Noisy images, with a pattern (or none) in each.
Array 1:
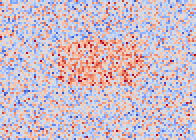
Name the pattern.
one block
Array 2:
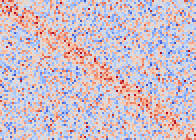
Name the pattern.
a diagonal band
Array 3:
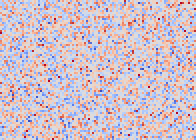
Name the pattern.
only noise
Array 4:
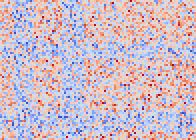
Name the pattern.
bands of rows crossing bands of columns
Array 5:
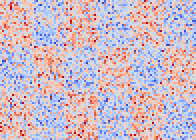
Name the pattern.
a checkerboard
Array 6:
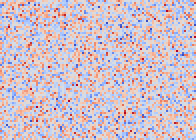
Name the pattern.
only noise
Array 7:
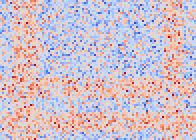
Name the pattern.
bands of rows crossing bands of columns
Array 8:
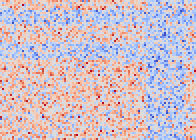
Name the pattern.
bands of rows crossing bands of columns
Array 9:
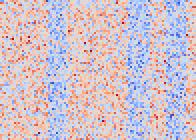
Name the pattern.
bands of columns
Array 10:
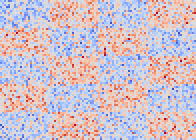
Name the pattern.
a checkerboard
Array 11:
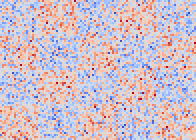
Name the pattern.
a checkerboard
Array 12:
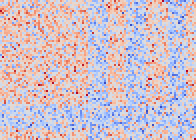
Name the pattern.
bands of rows crossing bands of columns
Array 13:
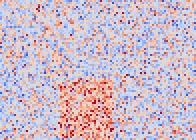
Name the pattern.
one block
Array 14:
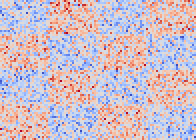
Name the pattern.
a checkerboard
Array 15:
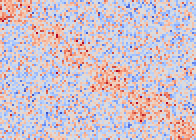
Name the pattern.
blocks along the diagonal
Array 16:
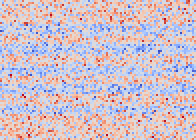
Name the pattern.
bands of rows
